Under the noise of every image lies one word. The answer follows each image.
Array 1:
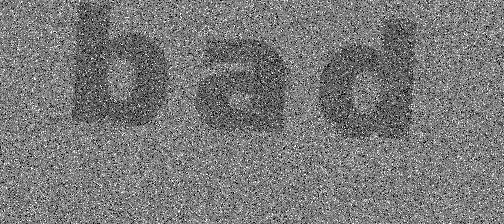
bad
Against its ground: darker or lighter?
darker
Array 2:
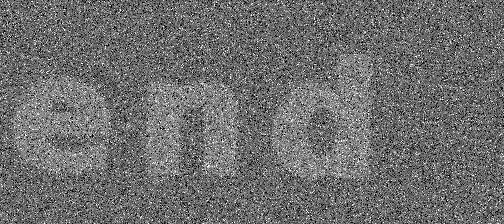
end
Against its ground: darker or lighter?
lighter
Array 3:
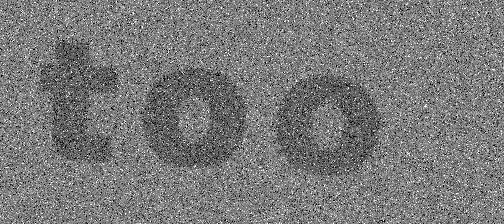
too
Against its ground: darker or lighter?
darker
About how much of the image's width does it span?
two thirds
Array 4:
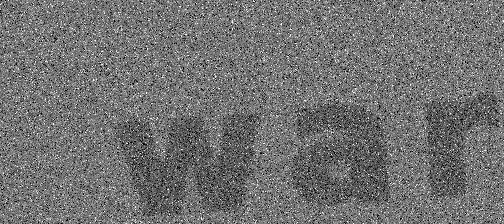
war
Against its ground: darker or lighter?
darker
